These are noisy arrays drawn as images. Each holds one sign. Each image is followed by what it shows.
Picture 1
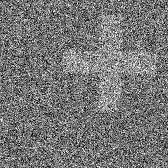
plus sign
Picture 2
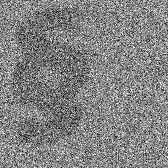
section sign
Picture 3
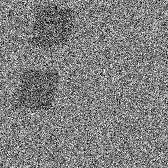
colon
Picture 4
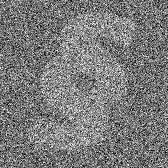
section sign
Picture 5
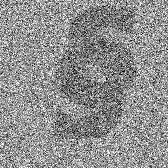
section sign
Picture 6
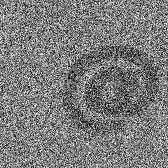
at sign
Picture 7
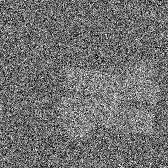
not-equal sign
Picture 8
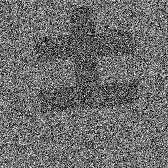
plus-minus sign
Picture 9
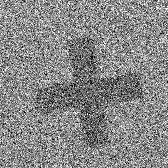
plus sign
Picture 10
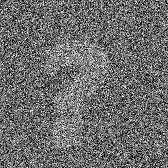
question mark
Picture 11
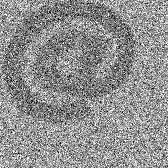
at sign
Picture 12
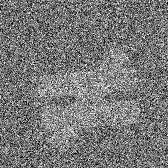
not-equal sign
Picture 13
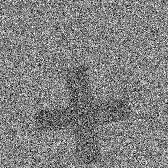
plus sign
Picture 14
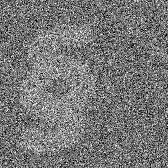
section sign
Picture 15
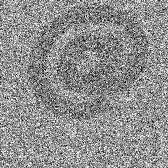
at sign
